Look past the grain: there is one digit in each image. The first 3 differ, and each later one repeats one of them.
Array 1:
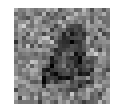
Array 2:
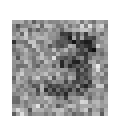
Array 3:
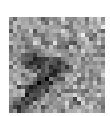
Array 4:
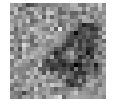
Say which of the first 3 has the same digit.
1
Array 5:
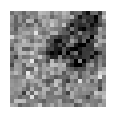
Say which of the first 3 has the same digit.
1
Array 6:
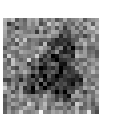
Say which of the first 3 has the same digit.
1
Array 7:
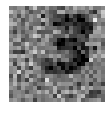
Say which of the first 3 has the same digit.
2
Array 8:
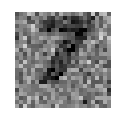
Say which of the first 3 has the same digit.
3
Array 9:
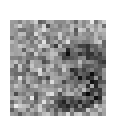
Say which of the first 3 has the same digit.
2
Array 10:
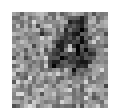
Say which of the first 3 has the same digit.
1
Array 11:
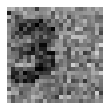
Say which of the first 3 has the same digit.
2
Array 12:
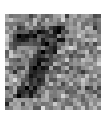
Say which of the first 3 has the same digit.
3
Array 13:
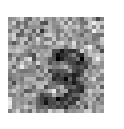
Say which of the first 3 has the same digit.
2
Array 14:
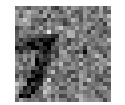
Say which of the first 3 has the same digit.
3
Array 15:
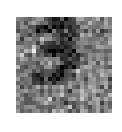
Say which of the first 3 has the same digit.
2
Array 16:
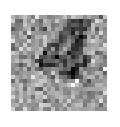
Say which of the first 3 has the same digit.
1
